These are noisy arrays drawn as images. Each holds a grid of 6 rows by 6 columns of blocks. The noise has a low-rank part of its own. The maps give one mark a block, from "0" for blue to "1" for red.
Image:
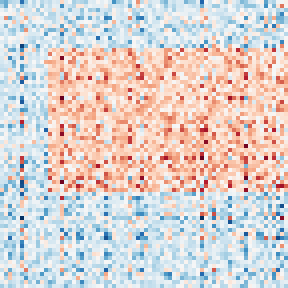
0 0 0 0 0 0
0 1 1 1 1 1
0 1 1 1 1 1
0 1 1 1 1 1
0 0 0 0 0 0
0 0 0 0 0 0
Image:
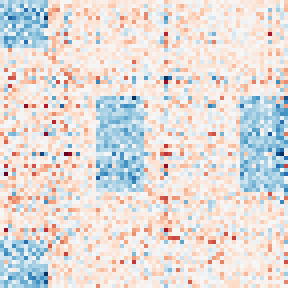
0 1 1 1 1 1
1 1 1 1 1 1
1 1 0 1 1 0
1 1 0 1 1 0
1 1 1 1 1 1
0 1 1 1 1 1
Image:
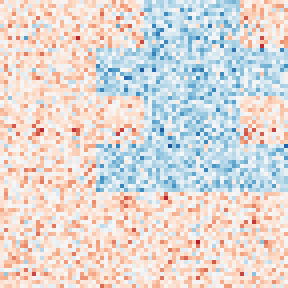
1 1 1 0 0 1
1 1 0 0 0 0
1 1 1 0 0 1
1 1 0 0 0 0
1 1 1 1 1 1
1 1 1 1 1 1
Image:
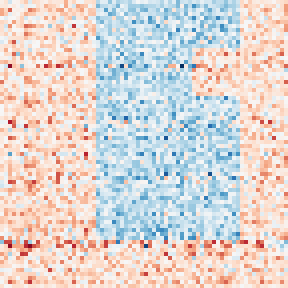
1 1 0 0 0 1
1 1 0 0 1 1
1 1 0 0 0 1
1 1 0 0 0 1
1 1 0 0 0 1
1 1 1 1 1 1
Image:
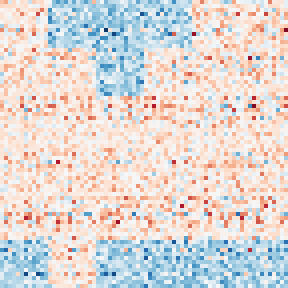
1 0 0 0 1 1
1 1 0 1 1 1
1 1 1 1 1 1
1 1 1 1 1 1
1 1 1 1 1 1
0 1 0 0 0 0
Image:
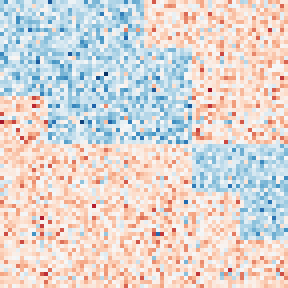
0 0 0 1 1 1
0 0 0 0 1 1
1 0 0 0 1 1
1 1 1 1 0 0
1 1 1 1 1 0
1 1 1 1 1 1
